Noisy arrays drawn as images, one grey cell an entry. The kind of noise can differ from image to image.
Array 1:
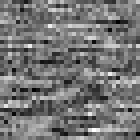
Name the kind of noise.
streaked along the rows
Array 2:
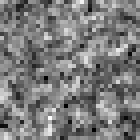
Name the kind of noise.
blotchy
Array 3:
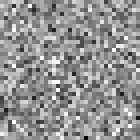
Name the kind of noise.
independent entries
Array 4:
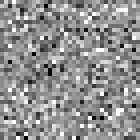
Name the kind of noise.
heavy tails
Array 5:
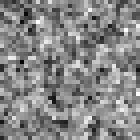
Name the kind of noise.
blotchy
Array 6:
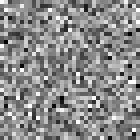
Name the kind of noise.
independent entries
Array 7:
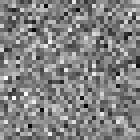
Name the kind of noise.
independent entries
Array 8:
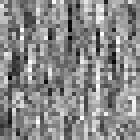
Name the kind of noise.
streaked along the columns
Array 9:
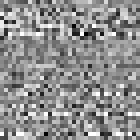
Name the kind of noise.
rows of uneven size
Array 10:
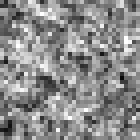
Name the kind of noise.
blotchy
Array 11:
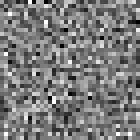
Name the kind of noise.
low rank plus noise
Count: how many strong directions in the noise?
five to eight
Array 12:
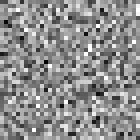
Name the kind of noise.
independent entries
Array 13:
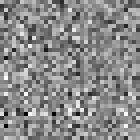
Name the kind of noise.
low rank plus noise
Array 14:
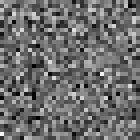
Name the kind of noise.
low rank plus noise
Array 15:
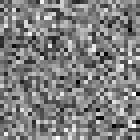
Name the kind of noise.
independent entries
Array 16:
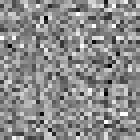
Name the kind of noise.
low rank plus noise
